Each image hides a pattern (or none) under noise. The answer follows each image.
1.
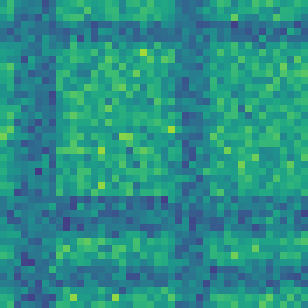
bands of rows crossing bands of columns
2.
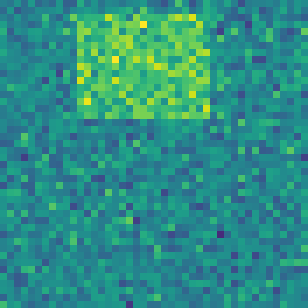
one block
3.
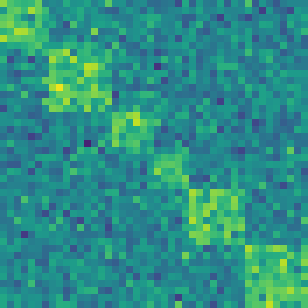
blocks along the diagonal
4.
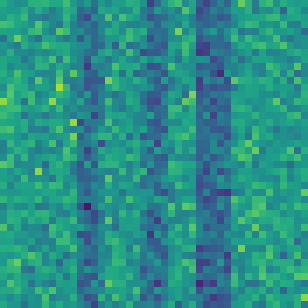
bands of columns
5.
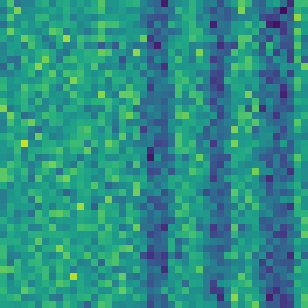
bands of columns
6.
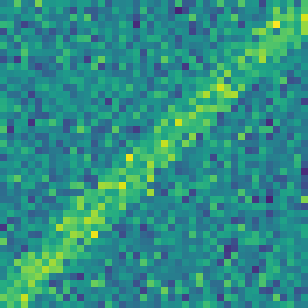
a diagonal band
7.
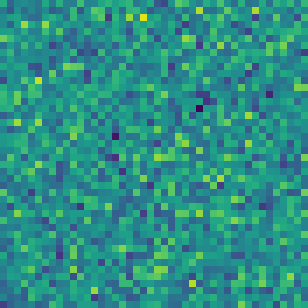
only noise
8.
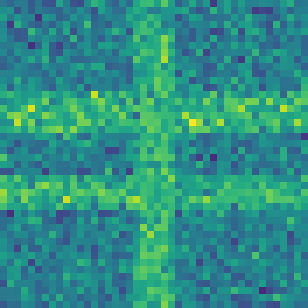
bands of rows crossing bands of columns
